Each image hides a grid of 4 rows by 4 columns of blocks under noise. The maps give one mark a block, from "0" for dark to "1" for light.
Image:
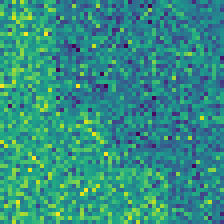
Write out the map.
1 0 0 0
1 0 0 0
1 1 0 0
1 1 1 0
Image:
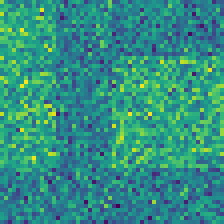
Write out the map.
1 0 0 0
1 0 1 1
1 0 1 1
0 0 0 0
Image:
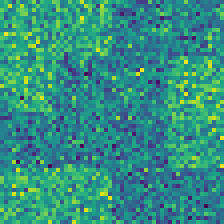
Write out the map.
1 1 0 0
1 0 0 1
0 0 0 1
1 1 0 0
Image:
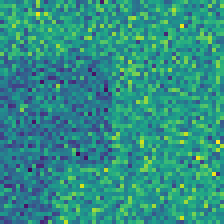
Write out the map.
1 1 1 1
0 0 1 1
0 0 1 1
0 1 1 1
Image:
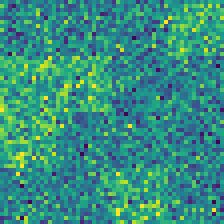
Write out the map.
0 0 0 1
1 1 0 0
1 0 0 0
0 0 1 0
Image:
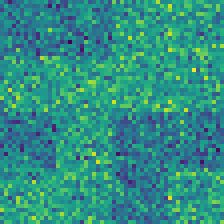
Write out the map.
0 0 1 1
1 1 1 1
0 1 0 0
1 1 0 1
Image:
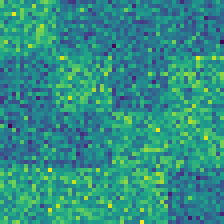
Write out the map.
1 0 0 0
0 1 0 1
0 0 1 1
1 1 1 0
